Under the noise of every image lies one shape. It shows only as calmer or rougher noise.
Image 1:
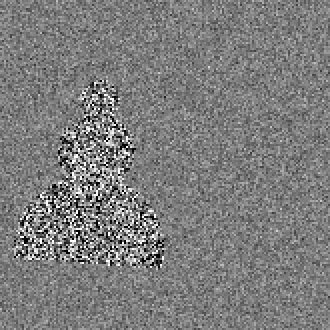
rough chess pawn
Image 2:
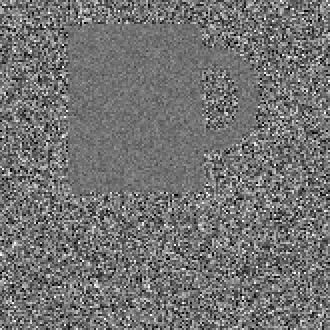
calm cup
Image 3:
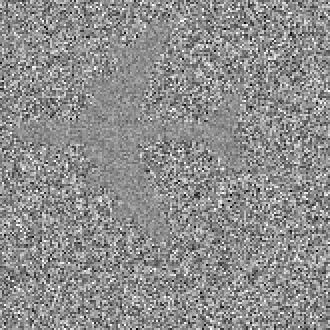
calm airplane
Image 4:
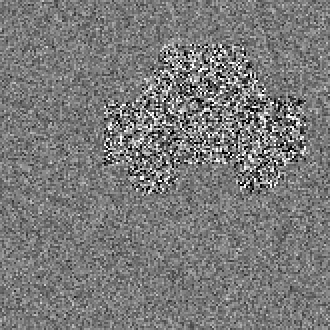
rough car
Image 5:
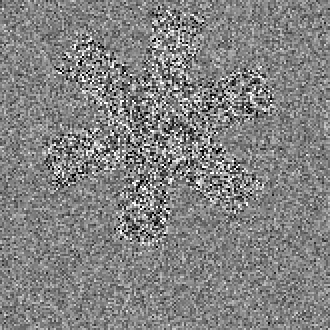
rough asterisk
